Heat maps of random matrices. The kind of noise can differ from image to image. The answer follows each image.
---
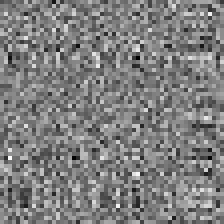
low rank plus noise
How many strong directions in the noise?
one
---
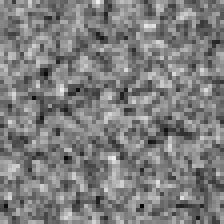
blotchy
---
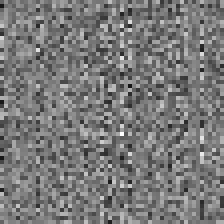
columns of uneven size
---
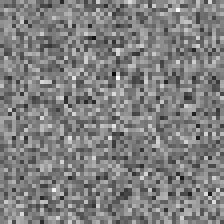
low rank plus noise
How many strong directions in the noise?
five to eight
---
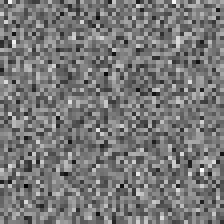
low rank plus noise
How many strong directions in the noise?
five to eight
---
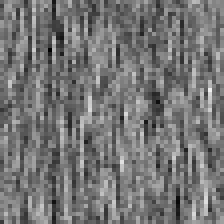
streaked along the columns
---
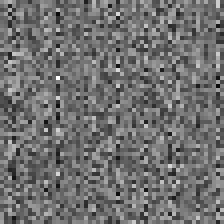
columns of uneven size
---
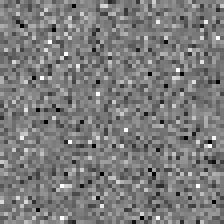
heavy tails
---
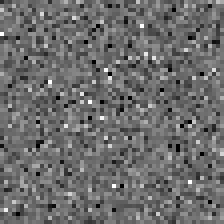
heavy tails
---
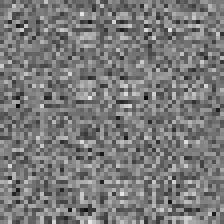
low rank plus noise
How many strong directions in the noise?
one
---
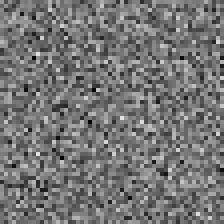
independent entries
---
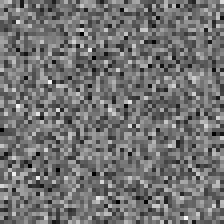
independent entries
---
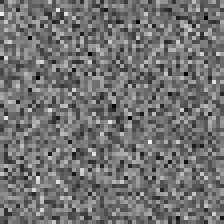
independent entries
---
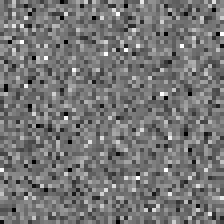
heavy tails
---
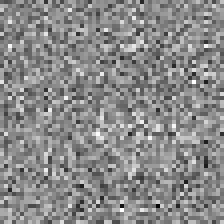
low rank plus noise
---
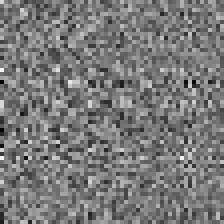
low rank plus noise
